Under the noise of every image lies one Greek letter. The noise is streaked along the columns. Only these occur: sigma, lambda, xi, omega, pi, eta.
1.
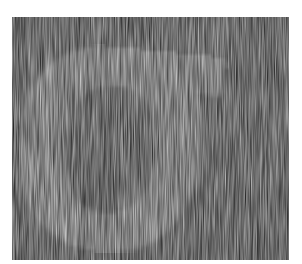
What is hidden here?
light sigma
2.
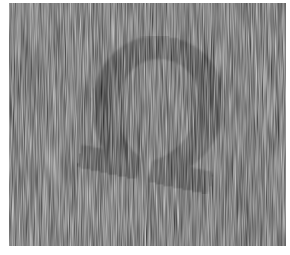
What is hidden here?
dark omega
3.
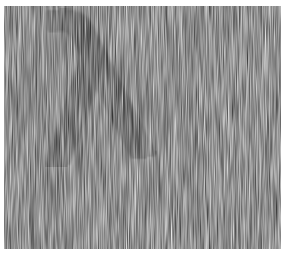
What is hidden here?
dark lambda
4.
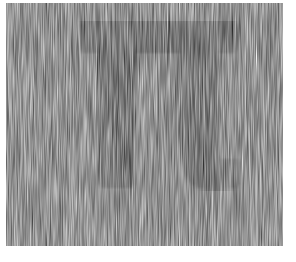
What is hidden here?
dark pi
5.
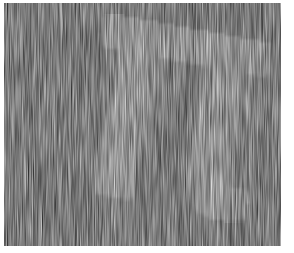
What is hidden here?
light pi
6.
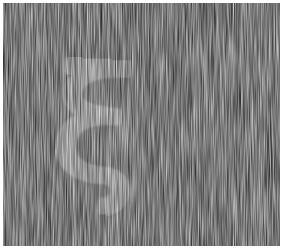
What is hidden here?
light xi
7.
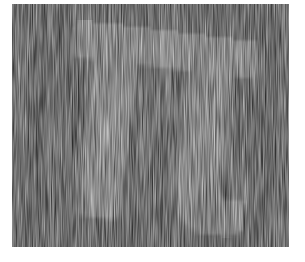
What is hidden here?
light pi
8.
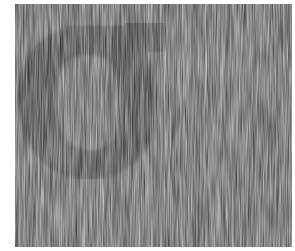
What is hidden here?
dark sigma
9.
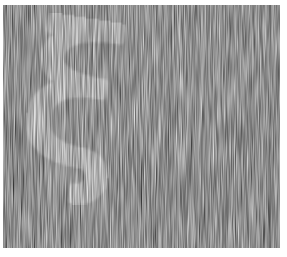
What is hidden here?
light xi
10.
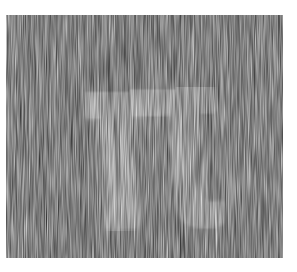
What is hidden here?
light pi
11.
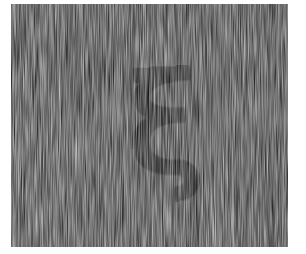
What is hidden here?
dark xi
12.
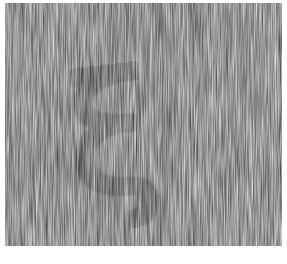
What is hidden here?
dark xi
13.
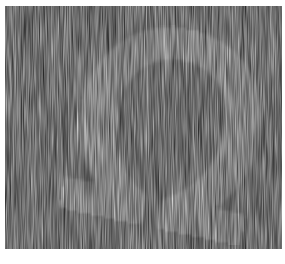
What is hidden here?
light omega
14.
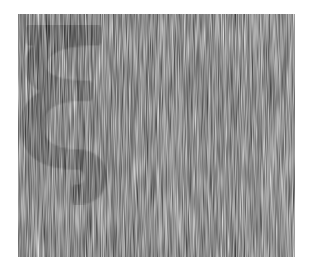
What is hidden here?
dark xi
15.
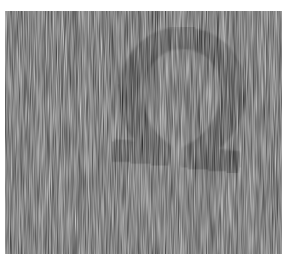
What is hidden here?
dark omega
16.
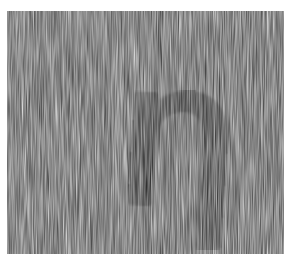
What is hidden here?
dark eta
